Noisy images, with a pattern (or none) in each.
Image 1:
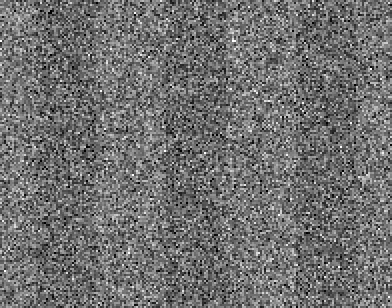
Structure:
vertical stripes
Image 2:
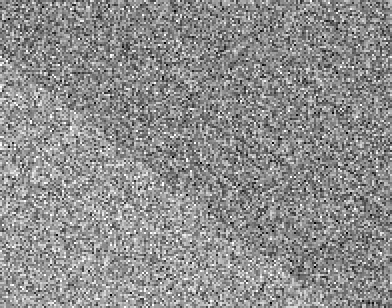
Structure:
a sharp edge
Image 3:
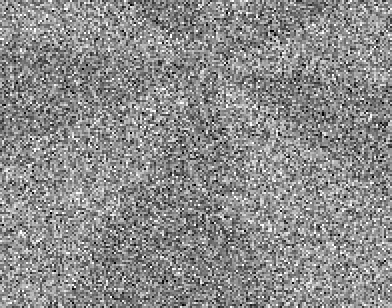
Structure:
spokes from one point
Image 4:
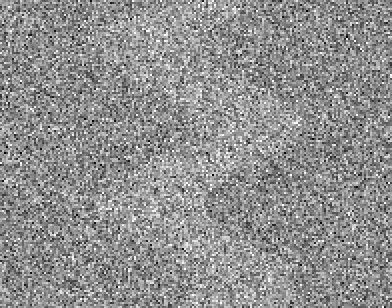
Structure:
a wavy band
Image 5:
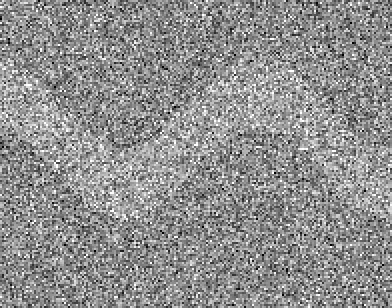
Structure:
a wavy band
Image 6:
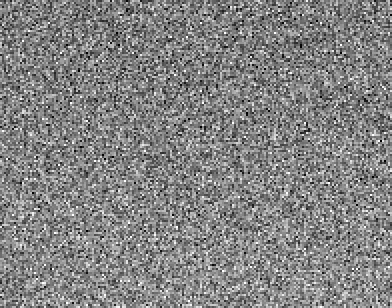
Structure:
a smooth slope
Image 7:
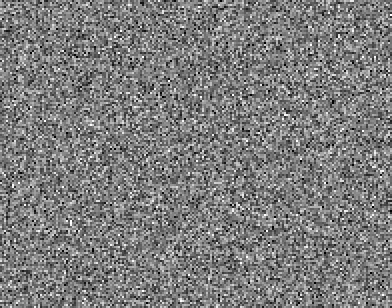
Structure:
only noise
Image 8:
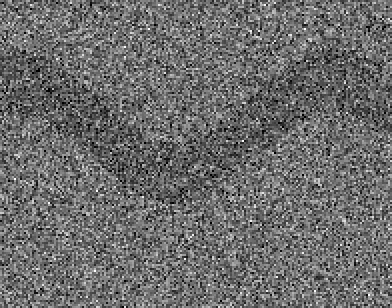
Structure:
a wavy band
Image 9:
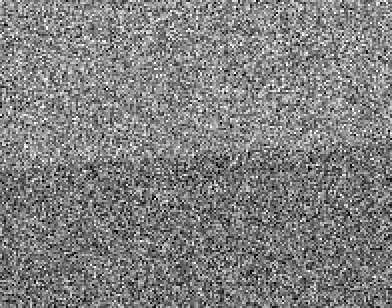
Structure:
a sharp edge
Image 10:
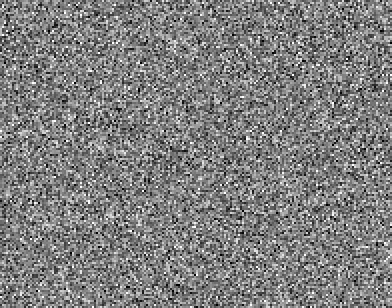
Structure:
only noise
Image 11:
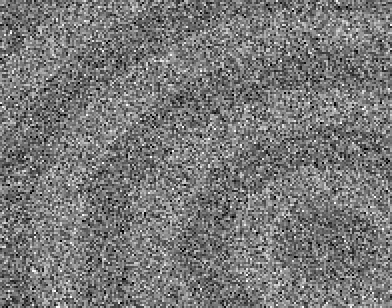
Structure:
rings round one point
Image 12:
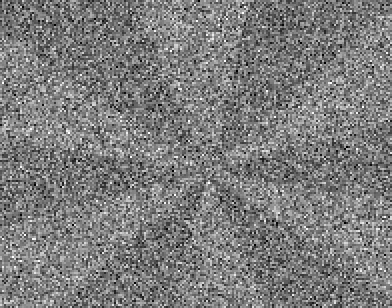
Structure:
spokes from one point
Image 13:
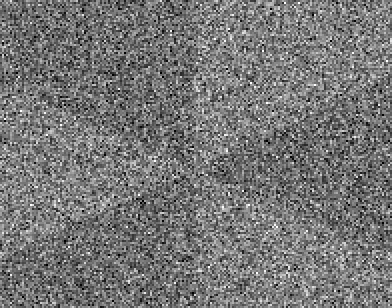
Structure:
spokes from one point
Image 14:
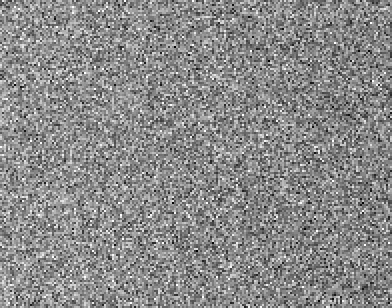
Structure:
a smooth slope
